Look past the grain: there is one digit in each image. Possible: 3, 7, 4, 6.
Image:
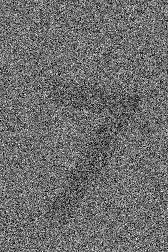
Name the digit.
7
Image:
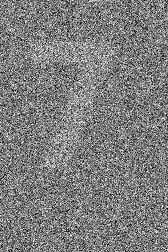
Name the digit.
7
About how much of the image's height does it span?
half
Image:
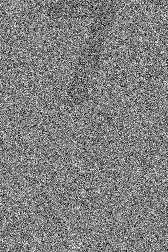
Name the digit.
7
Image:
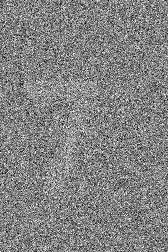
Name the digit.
7
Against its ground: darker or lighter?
lighter
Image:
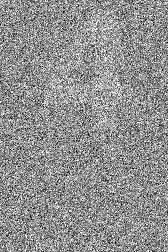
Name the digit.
4
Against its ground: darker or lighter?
lighter
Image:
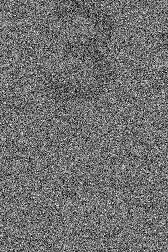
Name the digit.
3
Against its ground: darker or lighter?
darker
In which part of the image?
top middle
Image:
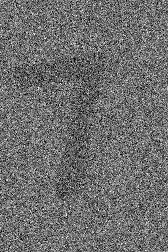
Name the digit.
7
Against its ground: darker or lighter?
darker
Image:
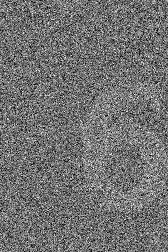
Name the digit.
6
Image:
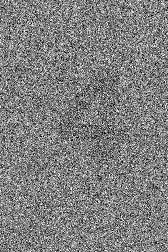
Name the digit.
4
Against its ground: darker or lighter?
darker
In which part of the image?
centre
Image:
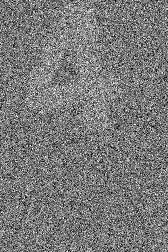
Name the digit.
4
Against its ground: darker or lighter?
lighter
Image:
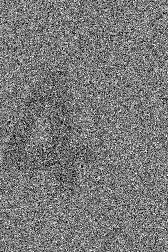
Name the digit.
4
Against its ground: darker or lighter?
darker
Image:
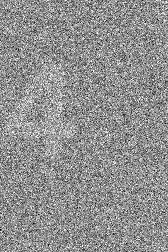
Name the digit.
4
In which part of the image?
middle left
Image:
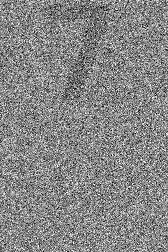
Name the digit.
7
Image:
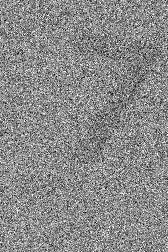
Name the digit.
7
